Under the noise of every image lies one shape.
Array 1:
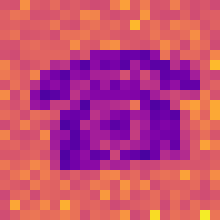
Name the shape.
telephone
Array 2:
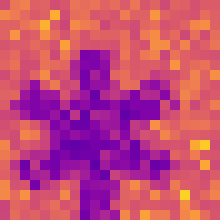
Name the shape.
asterisk
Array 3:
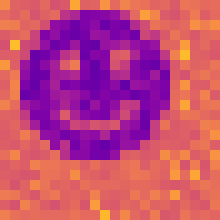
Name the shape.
smiling face
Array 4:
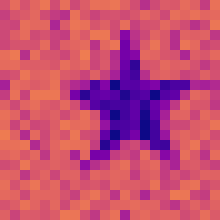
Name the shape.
star
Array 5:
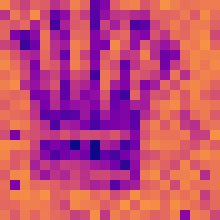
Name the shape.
chess queen
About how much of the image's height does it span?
nearly all
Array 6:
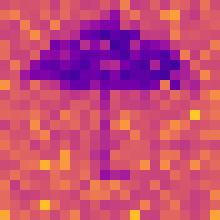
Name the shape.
umbrella
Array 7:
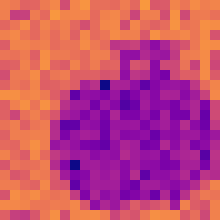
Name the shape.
apple
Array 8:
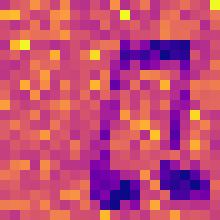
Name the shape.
pair of musical notes
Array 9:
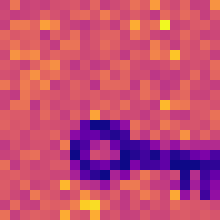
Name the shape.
key
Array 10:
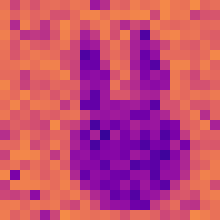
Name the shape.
rabbit's head
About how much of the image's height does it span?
nearly all
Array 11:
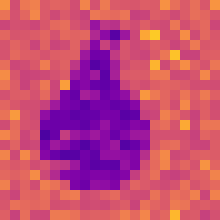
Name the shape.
pear
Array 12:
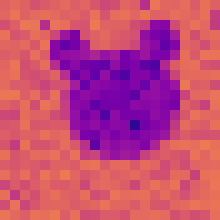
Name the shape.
bear's head
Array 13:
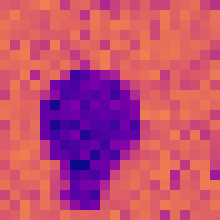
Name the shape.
light bulb
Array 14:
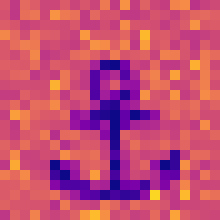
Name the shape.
anchor
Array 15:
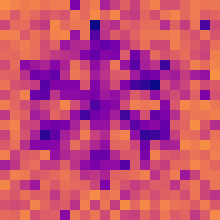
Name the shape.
snowflake
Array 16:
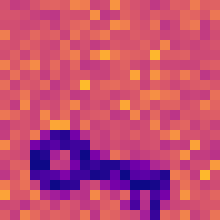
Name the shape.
key
